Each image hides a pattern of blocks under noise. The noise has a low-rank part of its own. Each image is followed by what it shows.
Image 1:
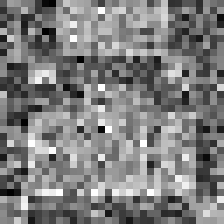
left and right mirror each other
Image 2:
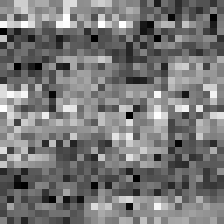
the same after a half turn
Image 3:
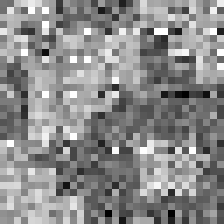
mirrored about the diagonal from the top left
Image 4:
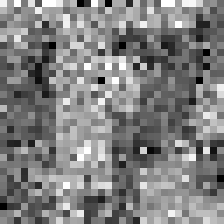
no symmetry
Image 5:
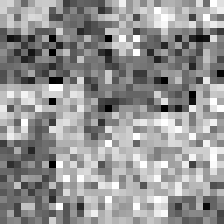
no symmetry
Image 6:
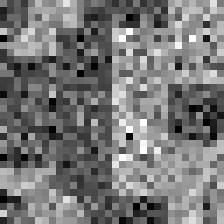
top and bottom mirror each other
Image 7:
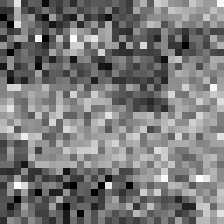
no symmetry
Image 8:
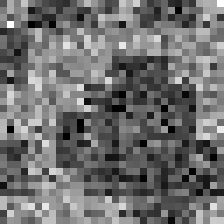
mirrored about the diagonal from the top left
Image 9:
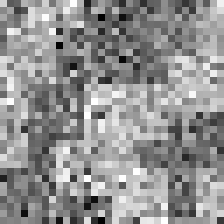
no symmetry
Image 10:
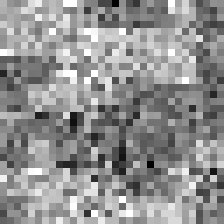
no symmetry
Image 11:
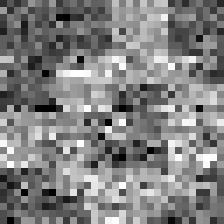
mirrored about the diagonal from the top left
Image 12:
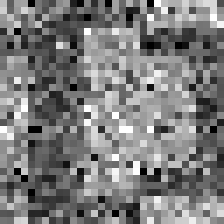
top and bottom mirror each other
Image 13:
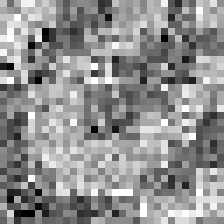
mirrored about the diagonal from the bottom left
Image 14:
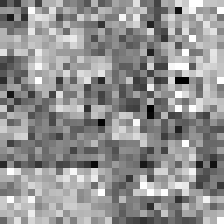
mirrored about the diagonal from the top left
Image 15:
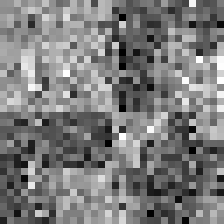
mirrored about the diagonal from the top left
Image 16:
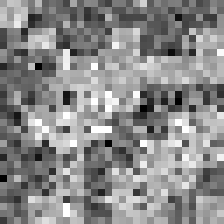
mirrored about the diagonal from the top left
